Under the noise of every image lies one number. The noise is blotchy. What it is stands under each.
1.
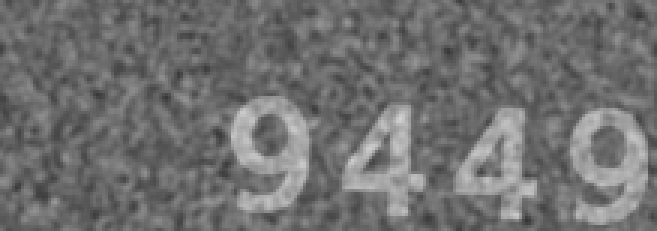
9449
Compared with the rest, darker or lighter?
lighter
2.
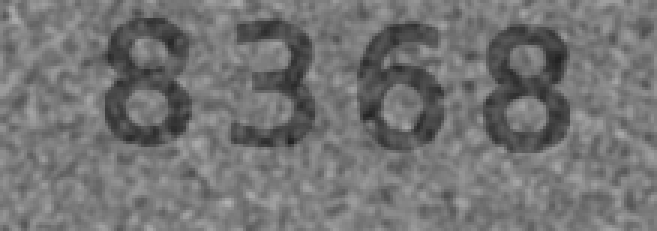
8368
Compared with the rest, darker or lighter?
darker
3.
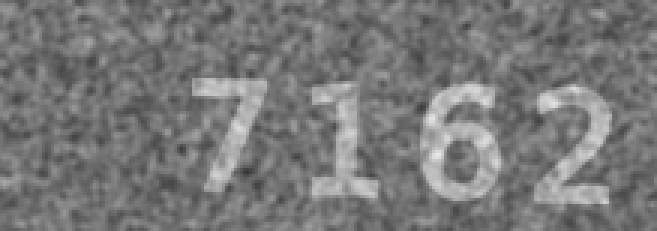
7162
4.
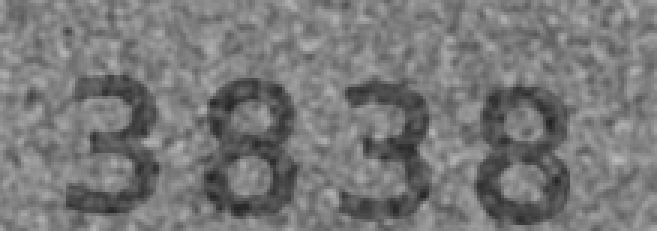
3838
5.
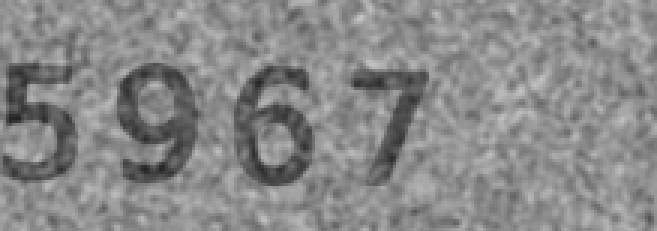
5967
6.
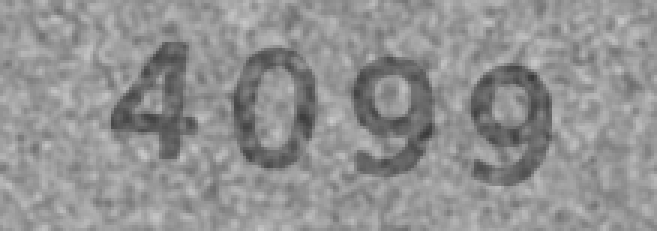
4099
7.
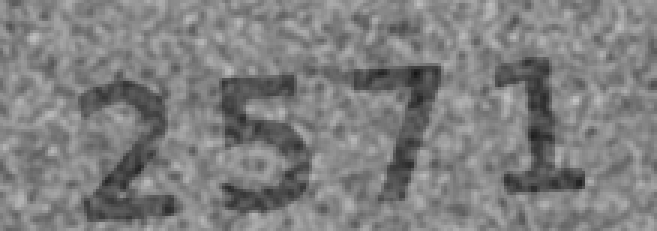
2571
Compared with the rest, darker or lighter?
darker
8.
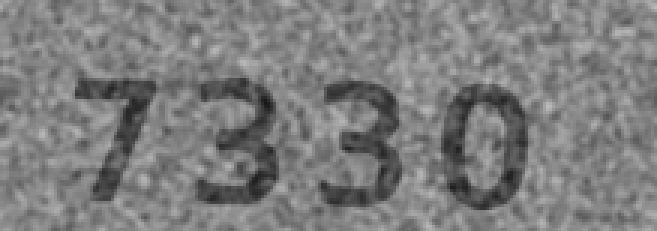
7330
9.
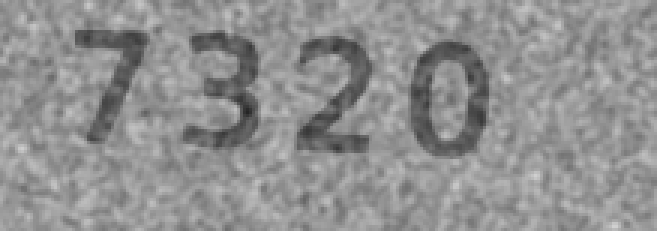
7320
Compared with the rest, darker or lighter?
darker
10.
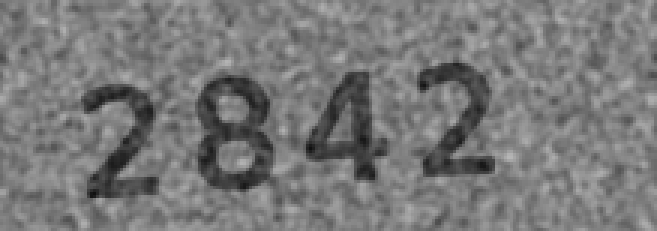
2842
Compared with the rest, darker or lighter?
darker
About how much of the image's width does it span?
two thirds
